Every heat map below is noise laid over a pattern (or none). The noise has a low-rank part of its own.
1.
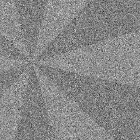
spokes from one point
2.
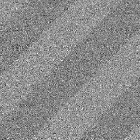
diagonal stripes
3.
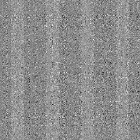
vertical stripes
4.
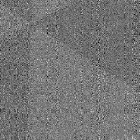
spokes from one point
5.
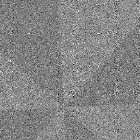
spokes from one point
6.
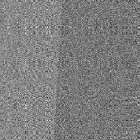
a sharp edge
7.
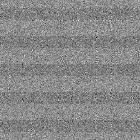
horizontal stripes
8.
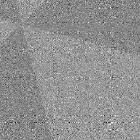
spokes from one point
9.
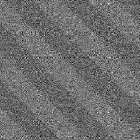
diagonal stripes
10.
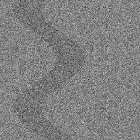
a wavy band
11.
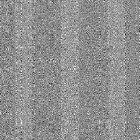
vertical stripes
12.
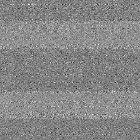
horizontal stripes
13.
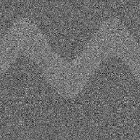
a wavy band
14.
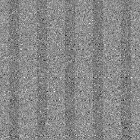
vertical stripes
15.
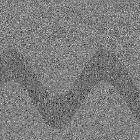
a wavy band
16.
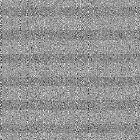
horizontal stripes
